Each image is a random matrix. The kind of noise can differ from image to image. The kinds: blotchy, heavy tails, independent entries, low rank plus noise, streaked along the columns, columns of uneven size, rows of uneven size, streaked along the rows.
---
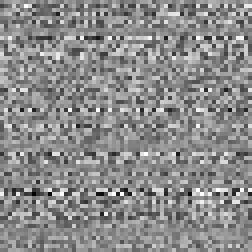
rows of uneven size
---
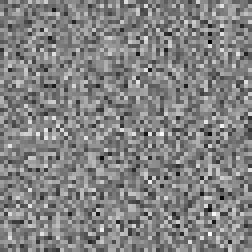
low rank plus noise
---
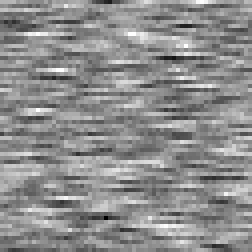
streaked along the rows
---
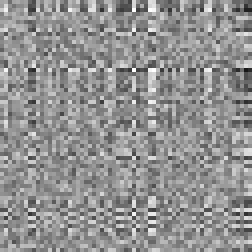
low rank plus noise
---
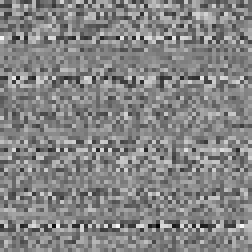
rows of uneven size
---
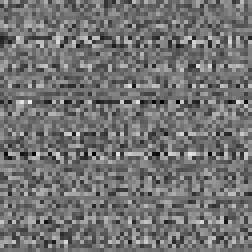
rows of uneven size
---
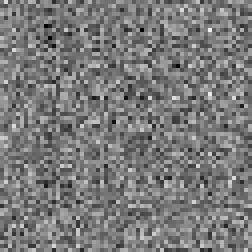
low rank plus noise
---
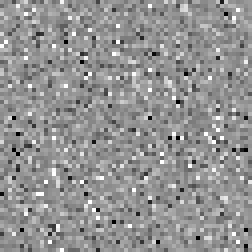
heavy tails
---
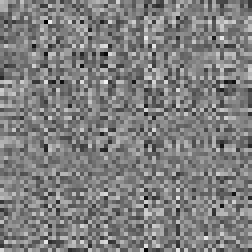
low rank plus noise
